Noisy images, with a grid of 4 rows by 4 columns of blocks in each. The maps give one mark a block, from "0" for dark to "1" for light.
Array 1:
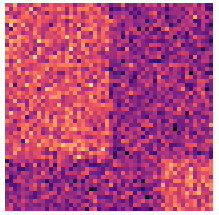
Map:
1 1 0 0
1 1 0 0
1 1 0 0
0 0 0 1
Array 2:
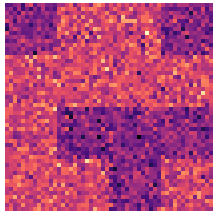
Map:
0 1 1 0
1 1 1 1
1 0 0 0
1 1 0 1
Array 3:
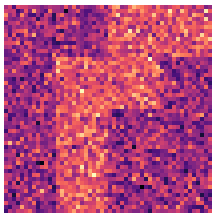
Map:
0 0 1 1
0 1 1 0
0 1 0 0
0 1 0 0
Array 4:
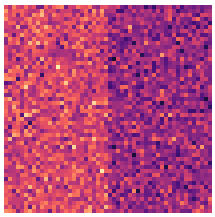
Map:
1 1 0 0
1 1 0 0
1 1 0 0
1 1 0 0
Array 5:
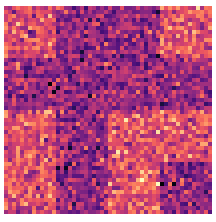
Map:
1 0 0 1
0 0 0 0
1 0 1 1
1 0 1 0
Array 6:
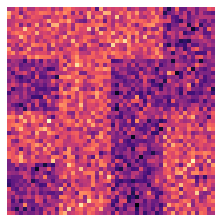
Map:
1 1 1 0
0 1 0 0
1 1 0 1
0 1 0 1
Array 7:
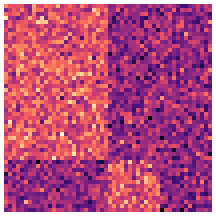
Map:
1 1 0 0
1 1 0 0
1 1 0 0
0 0 1 0
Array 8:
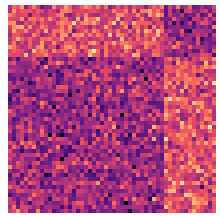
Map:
1 1 1 0
0 0 0 1
0 0 0 1
0 0 0 1
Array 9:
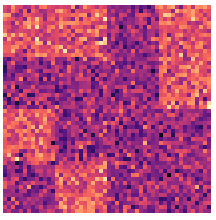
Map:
1 1 0 1
0 0 0 1
1 0 0 0
0 1 0 0
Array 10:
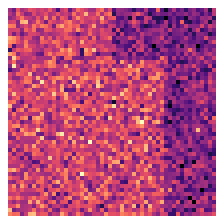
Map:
1 1 0 0
1 1 1 0
1 1 1 0
1 1 1 0
